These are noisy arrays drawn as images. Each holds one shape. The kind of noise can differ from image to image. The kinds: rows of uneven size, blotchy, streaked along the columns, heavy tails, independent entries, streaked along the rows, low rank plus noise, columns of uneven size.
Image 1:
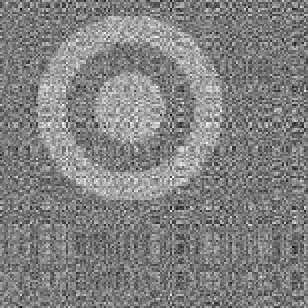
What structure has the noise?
low rank plus noise
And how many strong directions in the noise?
one
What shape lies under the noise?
bullseye
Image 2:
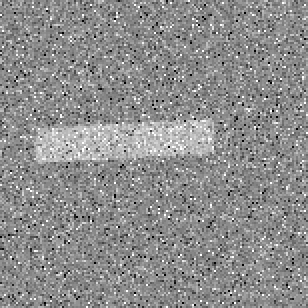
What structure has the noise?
heavy tails
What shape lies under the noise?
bar
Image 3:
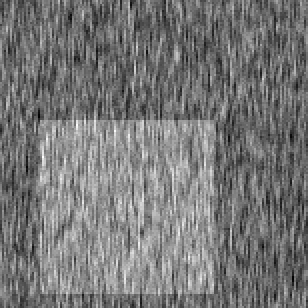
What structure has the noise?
streaked along the columns
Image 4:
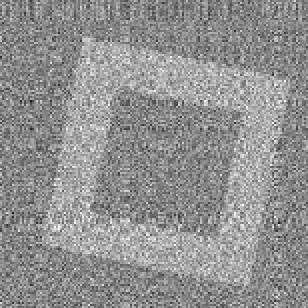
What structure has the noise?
low rank plus noise
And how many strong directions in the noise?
three or four
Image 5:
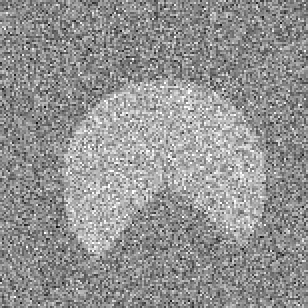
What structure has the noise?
independent entries
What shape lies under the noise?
disc with a wedge cut out
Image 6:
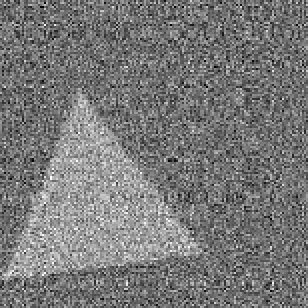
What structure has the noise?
low rank plus noise
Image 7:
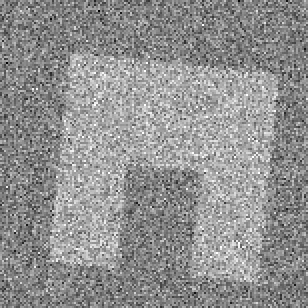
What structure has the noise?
independent entries
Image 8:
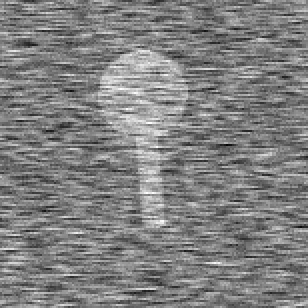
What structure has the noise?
streaked along the rows
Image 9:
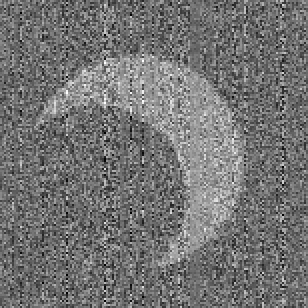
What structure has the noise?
columns of uneven size
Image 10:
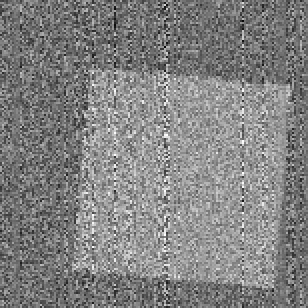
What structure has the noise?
columns of uneven size
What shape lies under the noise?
square
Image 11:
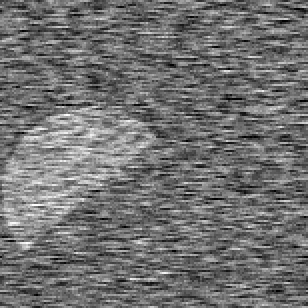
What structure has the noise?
streaked along the rows
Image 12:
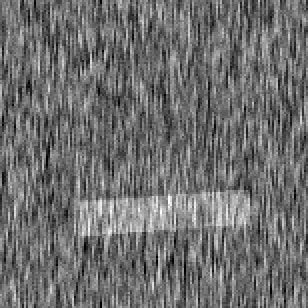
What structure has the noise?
streaked along the columns
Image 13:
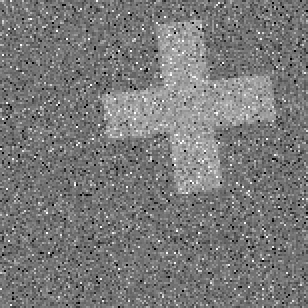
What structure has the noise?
heavy tails
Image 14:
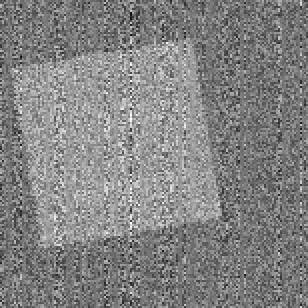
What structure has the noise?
columns of uneven size
